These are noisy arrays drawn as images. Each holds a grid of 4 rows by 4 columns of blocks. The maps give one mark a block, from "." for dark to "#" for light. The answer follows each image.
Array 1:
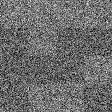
####
.#..
...#
.##.
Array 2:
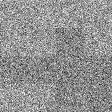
####
##.#
....
##..
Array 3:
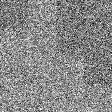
.#..
##..
###.
####
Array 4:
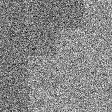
...#
..##
.###
.###
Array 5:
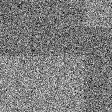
...#
....
###.
###.
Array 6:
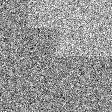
.###
..##
....
....
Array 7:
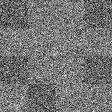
.##.
####
.##.
#.##
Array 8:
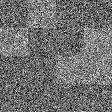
.#..
#..#
..##
....
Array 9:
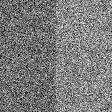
..##
..##
..##
..##
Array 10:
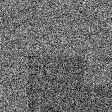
####
####
#..#
#...
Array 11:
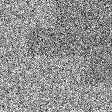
##..
#...
###.
####
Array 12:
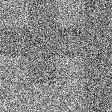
#.#.
....
#.#.
###.
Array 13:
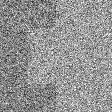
..##
.###
.###
..##
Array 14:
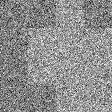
..#.
.###
.###
..##
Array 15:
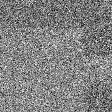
....
###.
####
###.
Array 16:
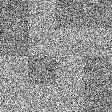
.#..
.###
#.#.
###.
